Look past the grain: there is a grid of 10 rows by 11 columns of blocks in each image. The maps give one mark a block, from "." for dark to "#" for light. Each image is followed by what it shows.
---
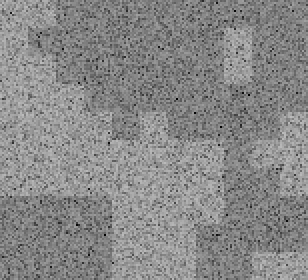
# # . . . . . . . . .
# . . . . . . . # . .
# # . . . . . . # . .
# # # . . . . . . . .
# # # # . # . . . . #
# # # # # # # # . # #
# # # # # # # # . . #
. . . . # # # # . . .
. . . . # # # . . . .
. . . . # # # . . # #
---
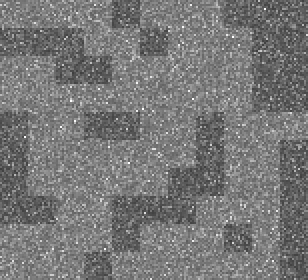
# # # # . # # # . . .
. . . # # . # # # . .
# # . . # # # # # . .
# # # # # # # # # . .
. # # . . # # . # # #
. # # # # # # . # # .
. # # # # # . . # # .
. . # # . . . # # # .
# # # # . # # # . # .
# # # . # # # # # # .
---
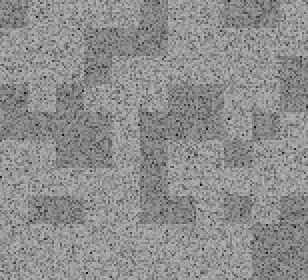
. # # # # . # # . . #
# # # . . . # # # # #
# # # . # # # # # # .
. # . # # # . . # # .
. . . . # . . . # . #
# # . . # . # # . # #
# # # # # . # # # # #
# . . # # . . # . # .
# # # # # # # # # . .
# # # # # # # # # . .
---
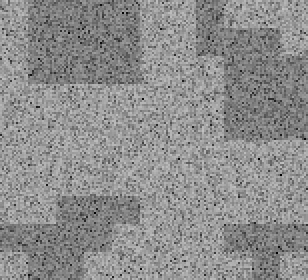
# . . . . # # . # # #
# . . . . # # . . . #
# . . . . # # # . . .
# # # # # # # # . . .
# # # # # # # # . . .
# # # # # # # # # # #
# # # # # # # # # # #
# # . . . # # # # # #
. . . . # # # # . . .
# . . # # # # # # . #
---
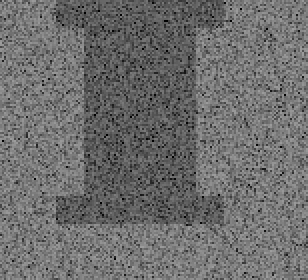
# # . . . . . . # # #
# # # . . . . # # # #
# # # . . . . # # # #
# # # . . . . # # # #
# # # . . . . # # # #
# # # . . . . # # # #
# # # . . . . # # # #
# # . . . . . . # # #
# # # # # # # # # # #
# # # # # # # # # # #
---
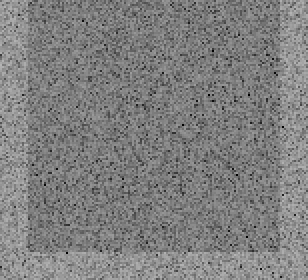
# . . . . . . . . . #
# . . . . . . . . . #
# . . . . . . . . . #
# . . . . . . . . . #
# . . . . . . . . . #
# . . . . . . . . . #
# . . . . . . . . . #
# . . . . . . . . . #
# . . . . . . . . . #
# # # # # # # # # # #
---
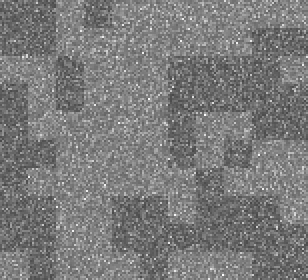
. . # . # # # # # # #
. . # # # # # # # . .
# # . # # # . . . . #
. # . # # # . . . . .
. # # # # # . # # . .
. . # # # # . # . # #
. # # # # # # . # # #
. . # # . . # . . . #
. . # # . . . . . . .
# . # # # . # # # . .
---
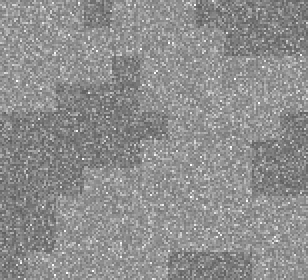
# # # . # # # . . . .
# # # # # # # # . . .
# # # # . # # # # # #
# # . . . # # # # # #
. . . . . . # # # # .
. . . . . # # # # . .
. . . # # # # # # . .
. . # # # # # # # # #
. . # # # # # # # # #
. # # # # # . . . # #
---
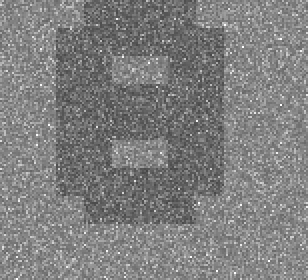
# # # . . . . # # # #
# # . . . . . . # # #
# # . . # # . . # # #
# # . . . . . . # # #
# # . . . . . . # # #
# # . . # # . . # # #
# # . . . . . . # # #
# # # . . . . # # # #
# # # # # # # # # # #
# # # # # # # # # # #
